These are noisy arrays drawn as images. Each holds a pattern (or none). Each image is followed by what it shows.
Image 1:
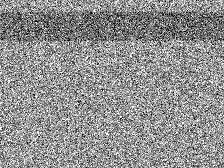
one horizontal stripe
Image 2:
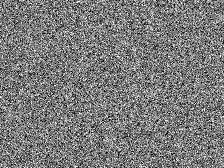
only noise
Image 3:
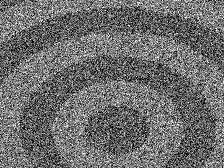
rings round one point
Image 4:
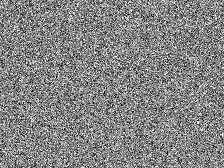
only noise
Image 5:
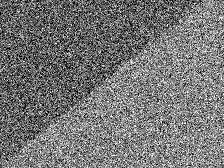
a sharp edge
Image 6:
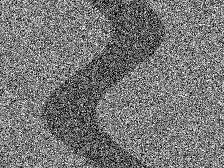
a wavy band
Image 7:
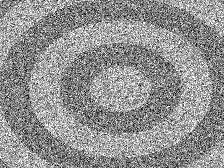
rings round one point
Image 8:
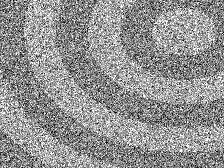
rings round one point
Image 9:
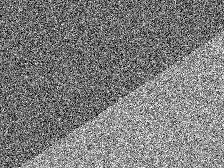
a sharp edge
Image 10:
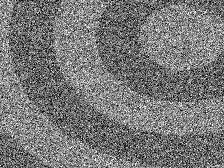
rings round one point
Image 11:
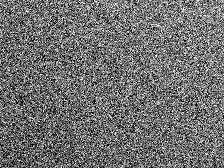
a smooth slope
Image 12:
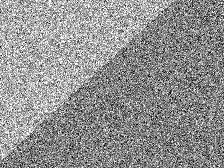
a sharp edge
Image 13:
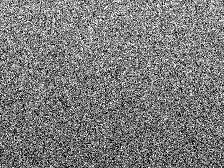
a smooth slope
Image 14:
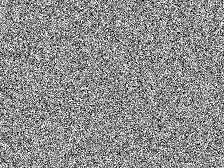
only noise
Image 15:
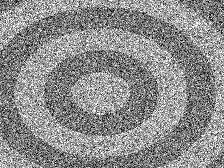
rings round one point
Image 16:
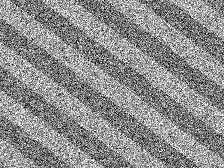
diagonal stripes
